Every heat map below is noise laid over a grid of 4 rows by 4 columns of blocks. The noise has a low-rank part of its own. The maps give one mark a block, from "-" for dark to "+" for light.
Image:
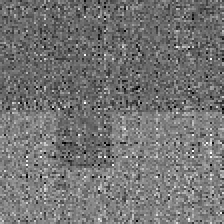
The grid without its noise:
- - - -
- - - -
+ - + +
+ + + +
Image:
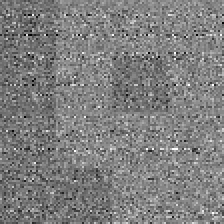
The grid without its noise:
- + + +
- + - +
- + + +
- - + +
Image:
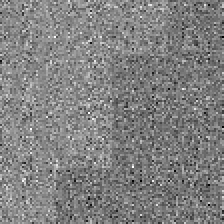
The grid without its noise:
+ + + -
+ + - -
+ + - -
+ - - -
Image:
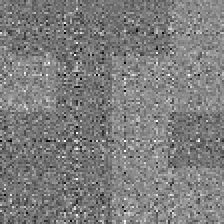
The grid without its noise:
- - - +
+ - + +
- - + -
- - + +
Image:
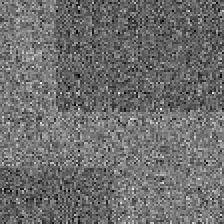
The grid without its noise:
+ - - -
+ - - -
+ + + +
- - + +
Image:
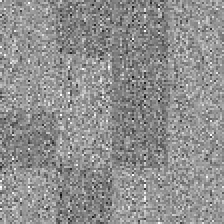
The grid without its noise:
+ - - +
+ + - +
- + - +
+ - + +
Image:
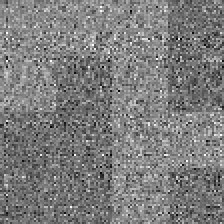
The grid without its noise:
+ + + -
+ - + -
- - + +
- - + -
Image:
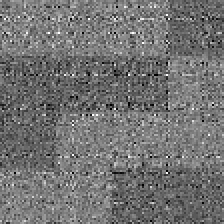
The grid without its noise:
+ + + -
- - - +
- + + +
+ + - -
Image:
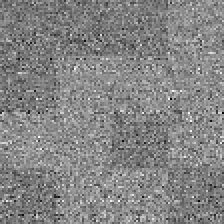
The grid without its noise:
- - - +
- + + +
+ + - +
- + + -
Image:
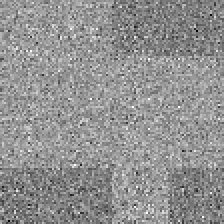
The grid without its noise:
+ + - -
+ + + +
+ + + +
- - + -
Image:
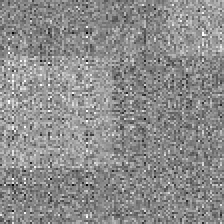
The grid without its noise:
- - - +
+ + - -
+ + - -
- - - -
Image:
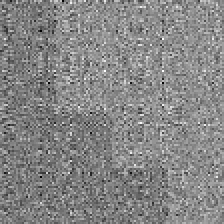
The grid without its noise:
- + + +
- + + +
- - + +
- - - +
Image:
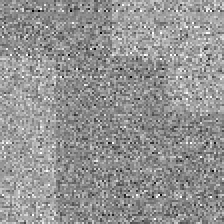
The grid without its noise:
- - + +
+ - - +
+ - - -
+ - - -
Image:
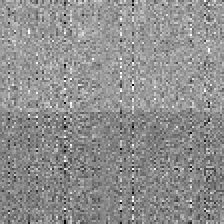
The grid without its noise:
+ + + +
+ + + +
- - - -
- - - -
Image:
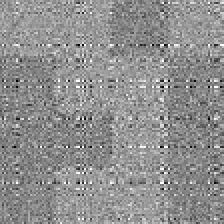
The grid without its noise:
+ + - +
- + + -
- - + -
- + + -
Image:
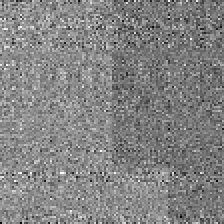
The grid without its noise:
+ + - -
+ + - -
+ + - -
+ + + -
